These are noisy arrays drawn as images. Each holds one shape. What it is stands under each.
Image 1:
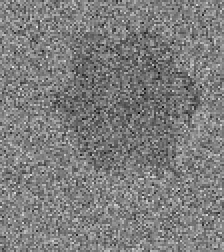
flower
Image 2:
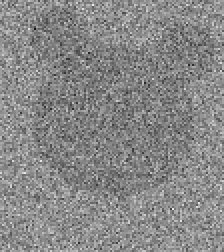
bear's head
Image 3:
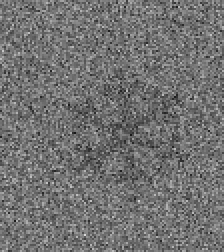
snowflake
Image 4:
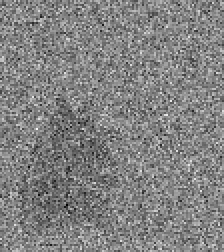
chess knight
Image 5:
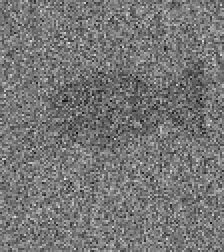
fish
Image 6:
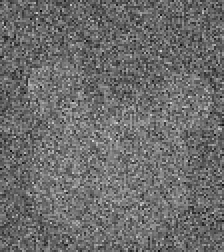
bear's head
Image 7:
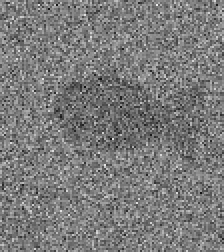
fish
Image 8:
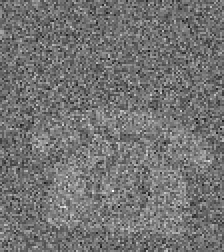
telephone
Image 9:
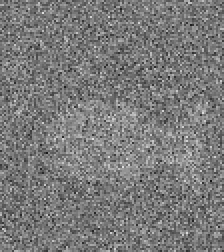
fish
